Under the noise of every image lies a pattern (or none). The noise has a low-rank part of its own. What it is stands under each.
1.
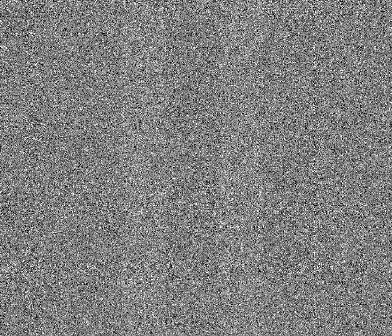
bands of columns
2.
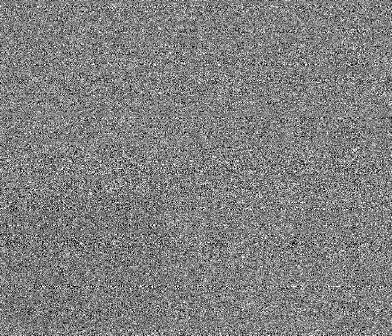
one block
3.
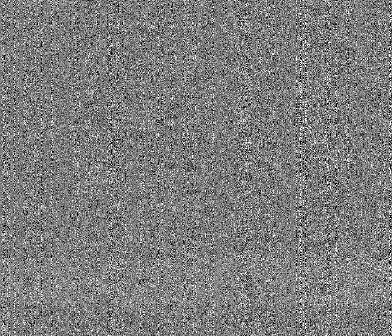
one band of rows
